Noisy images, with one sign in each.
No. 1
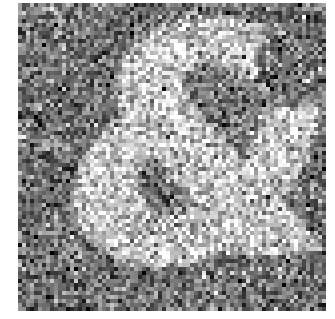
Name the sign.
ampersand
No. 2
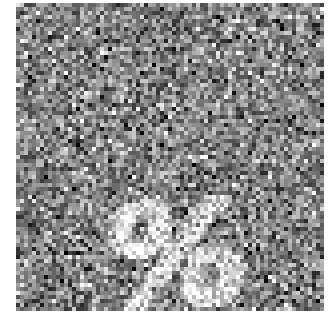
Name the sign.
percent sign
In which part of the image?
bottom middle
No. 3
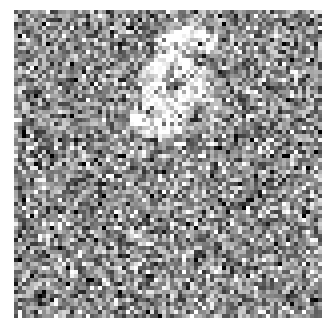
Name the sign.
section sign
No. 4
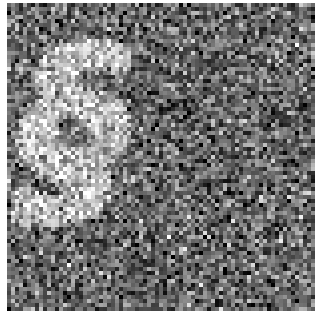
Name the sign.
section sign
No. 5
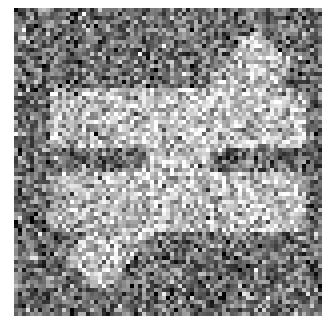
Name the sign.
not-equal sign
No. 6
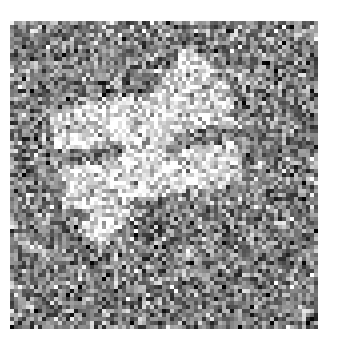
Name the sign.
not-equal sign
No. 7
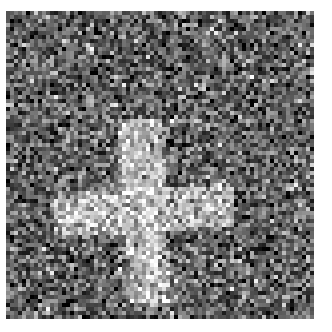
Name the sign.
plus sign
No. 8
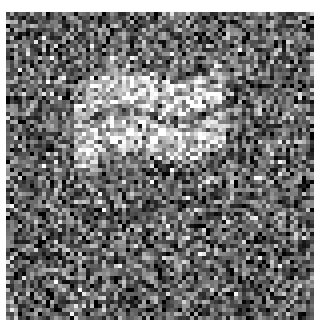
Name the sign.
approximately sign
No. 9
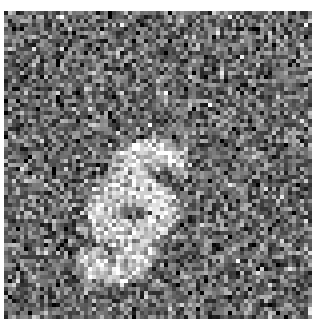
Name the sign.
section sign
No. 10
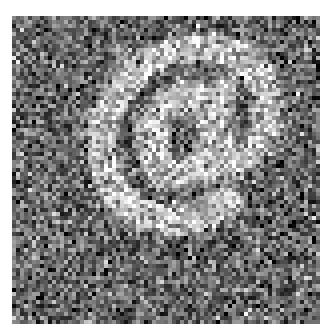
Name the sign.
at sign
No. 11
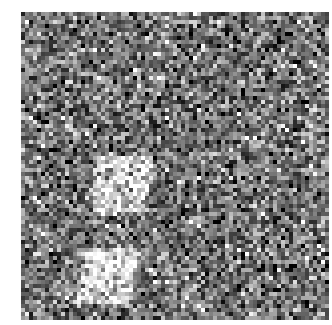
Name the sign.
colon
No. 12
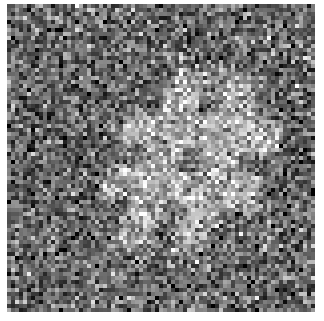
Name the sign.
hash sign
